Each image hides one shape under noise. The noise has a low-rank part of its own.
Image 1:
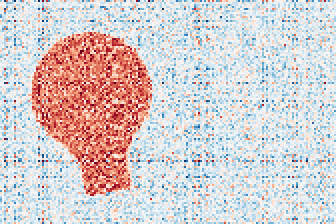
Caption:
red light bulb
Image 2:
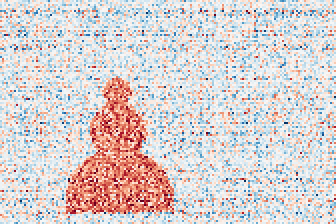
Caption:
red chess pawn
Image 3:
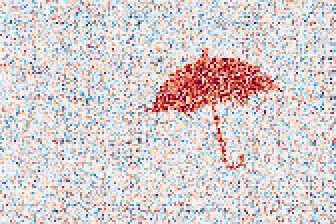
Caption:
red umbrella
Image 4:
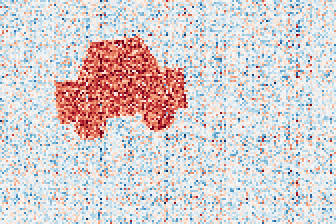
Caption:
red car
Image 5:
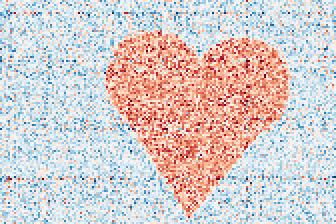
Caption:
red heart
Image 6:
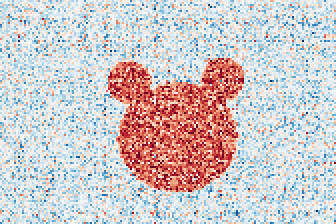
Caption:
red bear's head
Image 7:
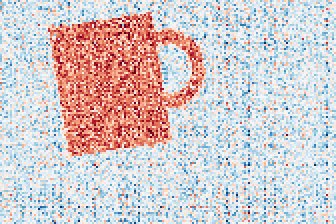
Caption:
red cup
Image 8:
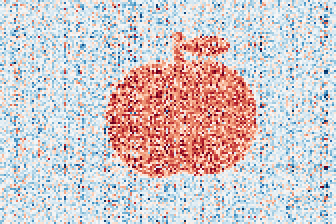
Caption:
red apple
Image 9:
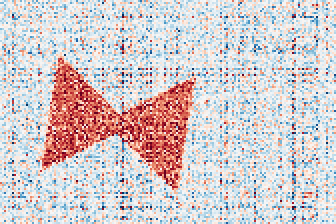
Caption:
red bow tie
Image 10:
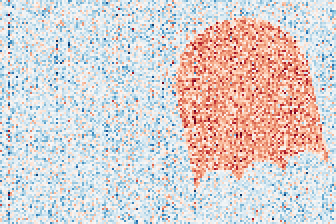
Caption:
red ghost
